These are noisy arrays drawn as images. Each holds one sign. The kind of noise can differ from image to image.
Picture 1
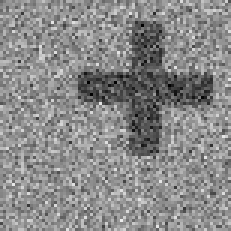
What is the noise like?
independent entries
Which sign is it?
plus sign
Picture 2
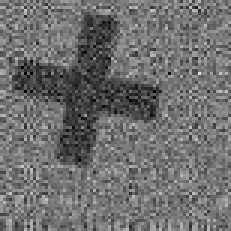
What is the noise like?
low rank plus noise
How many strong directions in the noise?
one
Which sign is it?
plus sign
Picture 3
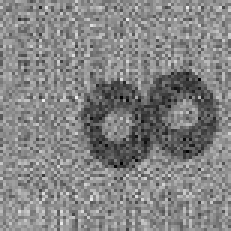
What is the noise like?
low rank plus noise
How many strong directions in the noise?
two
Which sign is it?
infinity sign
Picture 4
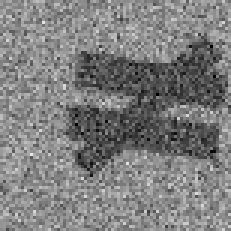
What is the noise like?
independent entries
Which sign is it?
not-equal sign
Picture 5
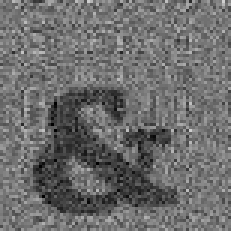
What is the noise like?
low rank plus noise
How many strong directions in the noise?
three or four
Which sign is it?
ampersand
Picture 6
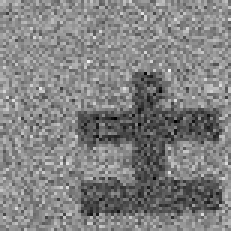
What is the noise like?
low rank plus noise
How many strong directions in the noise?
five to eight
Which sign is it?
plus-minus sign
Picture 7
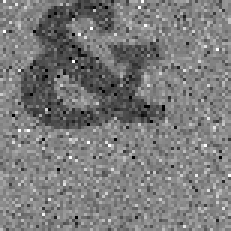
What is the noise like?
heavy tails
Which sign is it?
ampersand
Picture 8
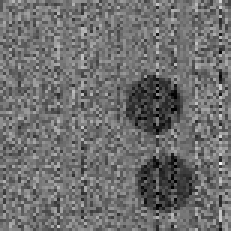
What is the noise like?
columns of uneven size
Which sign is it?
colon
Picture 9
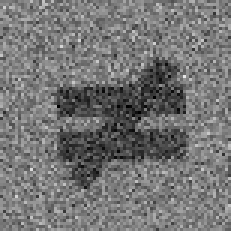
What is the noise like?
independent entries
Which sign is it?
not-equal sign
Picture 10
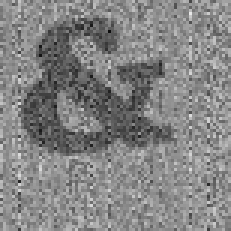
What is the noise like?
columns of uneven size
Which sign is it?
ampersand
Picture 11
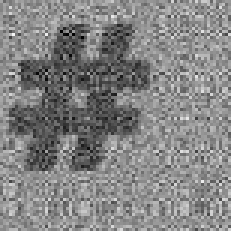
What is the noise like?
low rank plus noise
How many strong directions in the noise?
one
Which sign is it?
hash sign
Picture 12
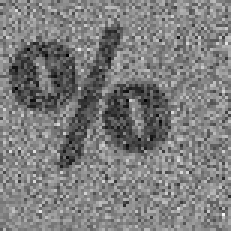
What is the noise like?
low rank plus noise
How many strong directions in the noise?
five to eight
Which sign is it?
percent sign
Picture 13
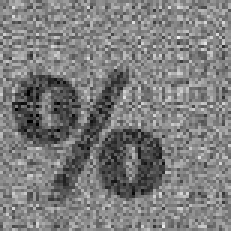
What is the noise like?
low rank plus noise
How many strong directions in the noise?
one
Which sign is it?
percent sign
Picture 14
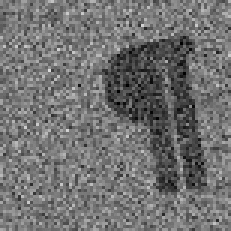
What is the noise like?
independent entries
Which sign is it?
pilcrow
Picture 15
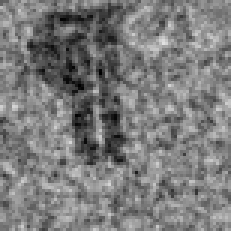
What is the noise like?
blotchy
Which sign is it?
pilcrow
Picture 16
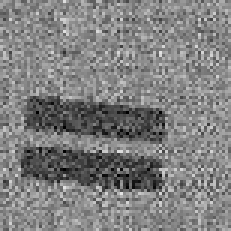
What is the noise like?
low rank plus noise
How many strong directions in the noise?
two
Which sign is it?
equals sign
